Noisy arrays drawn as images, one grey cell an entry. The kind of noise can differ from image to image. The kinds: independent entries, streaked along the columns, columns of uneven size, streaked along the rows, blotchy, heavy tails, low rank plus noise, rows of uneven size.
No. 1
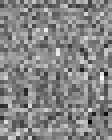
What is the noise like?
low rank plus noise
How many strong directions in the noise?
two
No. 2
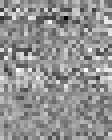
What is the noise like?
rows of uneven size
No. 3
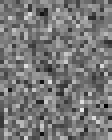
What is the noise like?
independent entries
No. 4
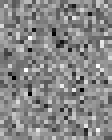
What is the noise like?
heavy tails
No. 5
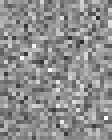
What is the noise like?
independent entries
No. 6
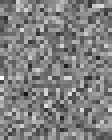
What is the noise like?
independent entries
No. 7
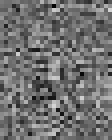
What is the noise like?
low rank plus noise
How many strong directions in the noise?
two
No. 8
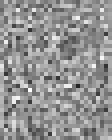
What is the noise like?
low rank plus noise
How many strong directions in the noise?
five to eight
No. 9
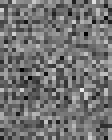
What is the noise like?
low rank plus noise
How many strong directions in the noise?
two
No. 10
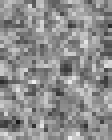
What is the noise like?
blotchy
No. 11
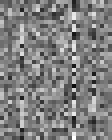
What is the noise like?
columns of uneven size
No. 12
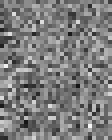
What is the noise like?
low rank plus noise
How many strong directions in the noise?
one
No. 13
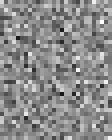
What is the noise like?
low rank plus noise
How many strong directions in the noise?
five to eight
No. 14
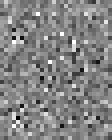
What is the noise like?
heavy tails
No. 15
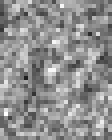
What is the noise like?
blotchy
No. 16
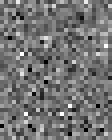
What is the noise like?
heavy tails
